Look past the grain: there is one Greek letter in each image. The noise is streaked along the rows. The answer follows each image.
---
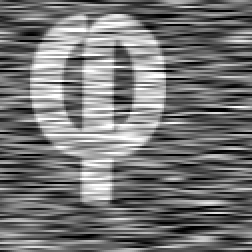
phi
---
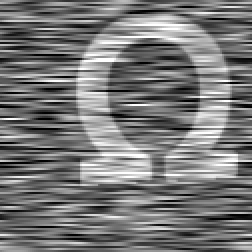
omega
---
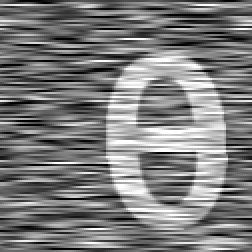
theta
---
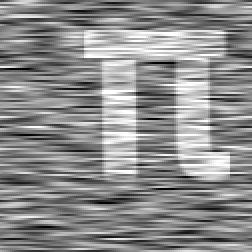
pi
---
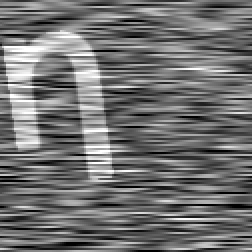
eta
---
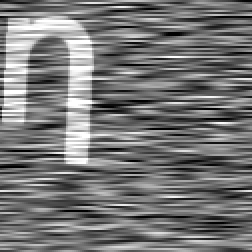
eta
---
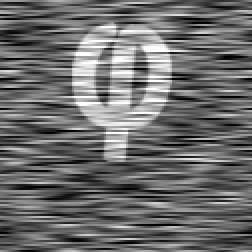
phi
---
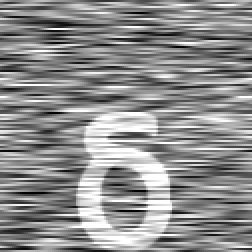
delta
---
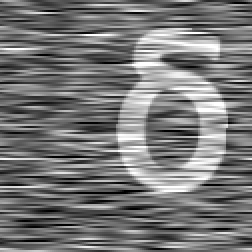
delta
